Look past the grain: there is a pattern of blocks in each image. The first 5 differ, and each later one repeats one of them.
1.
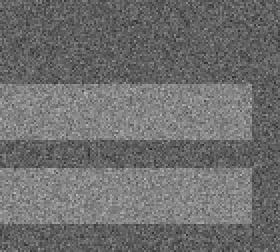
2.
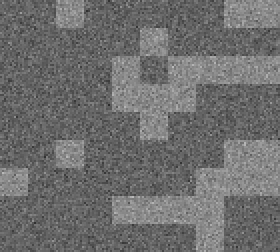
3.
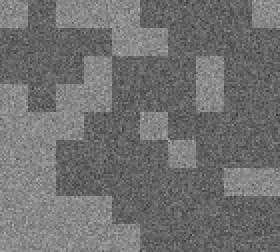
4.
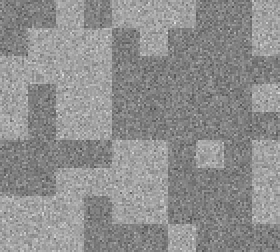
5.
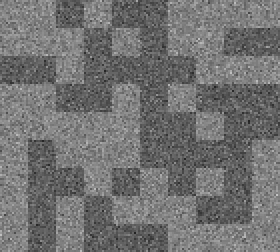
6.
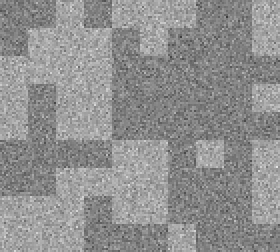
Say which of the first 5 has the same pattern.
4
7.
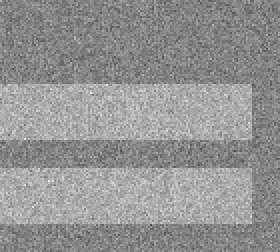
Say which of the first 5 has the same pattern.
1
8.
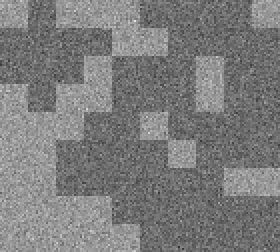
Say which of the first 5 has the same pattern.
3
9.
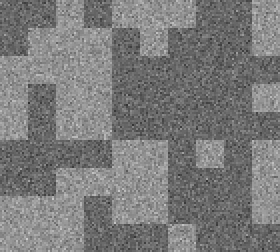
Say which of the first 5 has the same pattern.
4
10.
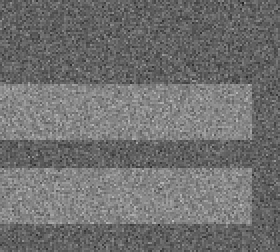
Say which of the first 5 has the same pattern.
1
